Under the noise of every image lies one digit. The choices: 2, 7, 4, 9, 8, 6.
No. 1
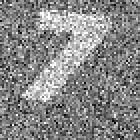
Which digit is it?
7
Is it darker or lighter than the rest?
lighter
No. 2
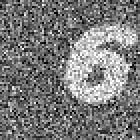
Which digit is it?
6
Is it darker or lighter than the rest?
lighter
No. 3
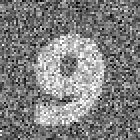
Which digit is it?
9
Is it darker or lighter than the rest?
lighter
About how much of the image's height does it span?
two thirds
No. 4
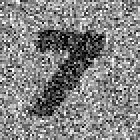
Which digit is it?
7
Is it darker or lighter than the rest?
darker
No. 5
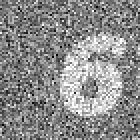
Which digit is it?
6
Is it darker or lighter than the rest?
lighter
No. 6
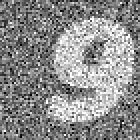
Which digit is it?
9
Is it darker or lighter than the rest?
lighter
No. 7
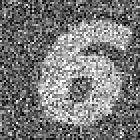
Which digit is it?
6
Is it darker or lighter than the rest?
lighter
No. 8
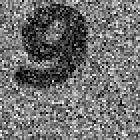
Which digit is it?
9
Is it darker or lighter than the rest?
darker
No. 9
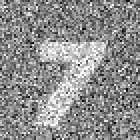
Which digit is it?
7
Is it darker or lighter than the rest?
lighter
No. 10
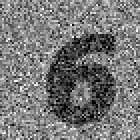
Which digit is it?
6
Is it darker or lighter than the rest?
darker
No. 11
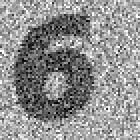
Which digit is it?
6
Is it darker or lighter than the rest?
darker
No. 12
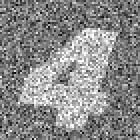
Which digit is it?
4
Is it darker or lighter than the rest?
lighter
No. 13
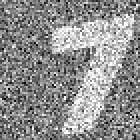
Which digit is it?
7
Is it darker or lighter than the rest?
lighter
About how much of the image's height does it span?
nearly all
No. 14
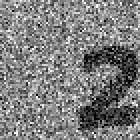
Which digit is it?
2
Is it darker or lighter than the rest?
darker
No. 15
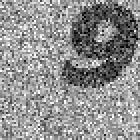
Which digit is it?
9
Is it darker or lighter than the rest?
darker
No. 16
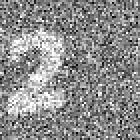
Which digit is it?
2
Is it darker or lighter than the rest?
lighter
